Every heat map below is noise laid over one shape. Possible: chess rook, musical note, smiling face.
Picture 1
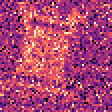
chess rook
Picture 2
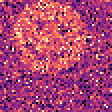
smiling face
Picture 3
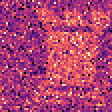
chess rook
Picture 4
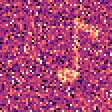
musical note
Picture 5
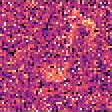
musical note
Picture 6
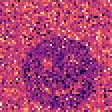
smiling face
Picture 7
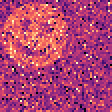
smiling face
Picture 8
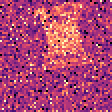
chess rook
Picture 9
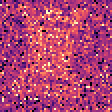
chess rook
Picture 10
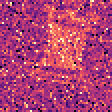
chess rook
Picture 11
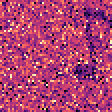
musical note
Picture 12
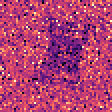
chess rook
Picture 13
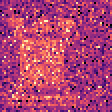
chess rook
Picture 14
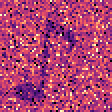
musical note
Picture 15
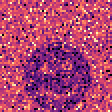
smiling face
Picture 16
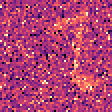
musical note
